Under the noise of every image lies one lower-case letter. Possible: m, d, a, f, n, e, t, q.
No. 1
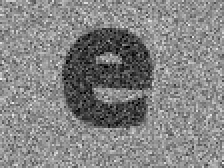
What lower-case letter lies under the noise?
e
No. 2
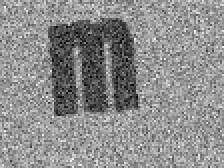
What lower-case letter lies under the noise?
m
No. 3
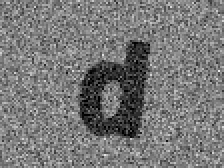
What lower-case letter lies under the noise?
d
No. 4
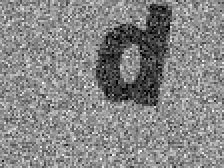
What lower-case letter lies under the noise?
d
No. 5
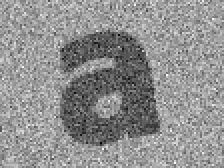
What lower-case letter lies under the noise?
a
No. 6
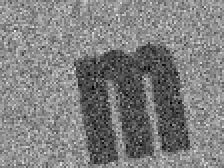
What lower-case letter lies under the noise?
m
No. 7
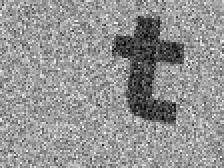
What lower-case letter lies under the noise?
t
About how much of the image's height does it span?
two thirds
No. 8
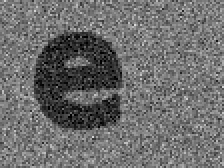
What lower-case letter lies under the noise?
e
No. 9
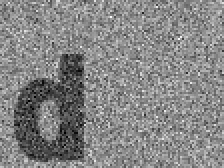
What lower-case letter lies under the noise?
d
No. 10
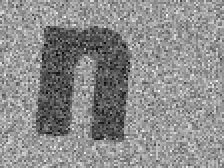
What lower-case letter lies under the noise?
n
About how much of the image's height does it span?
two thirds
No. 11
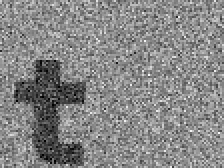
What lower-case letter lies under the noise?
t
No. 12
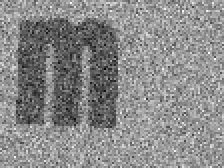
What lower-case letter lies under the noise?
m
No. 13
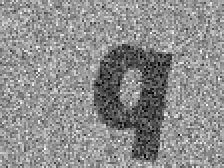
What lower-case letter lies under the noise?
q
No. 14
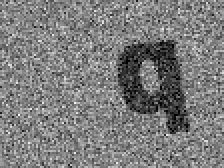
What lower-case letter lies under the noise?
q
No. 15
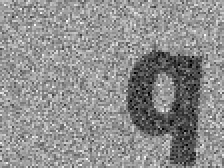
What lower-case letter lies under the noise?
q
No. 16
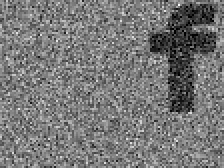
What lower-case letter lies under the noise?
f
